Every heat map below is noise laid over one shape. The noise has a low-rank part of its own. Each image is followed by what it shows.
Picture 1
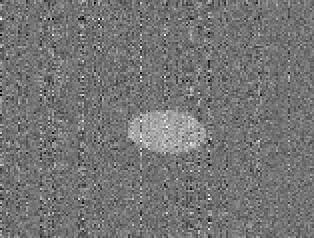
ellipse
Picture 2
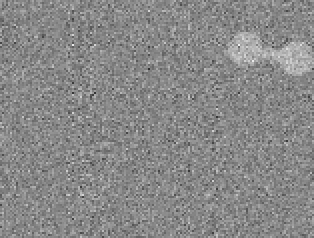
dumbbell
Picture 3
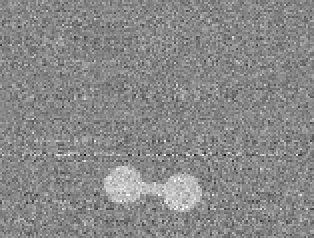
dumbbell
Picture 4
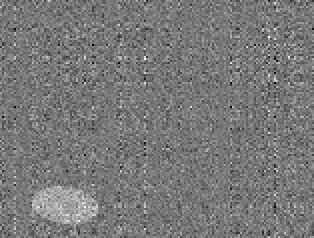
ellipse
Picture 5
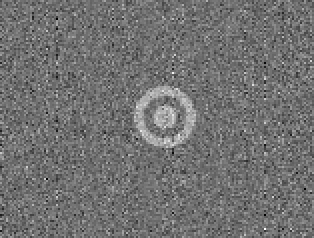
bullseye
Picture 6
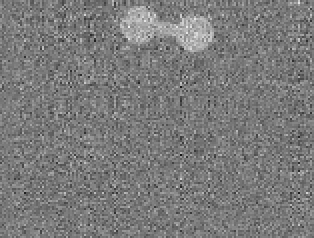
dumbbell
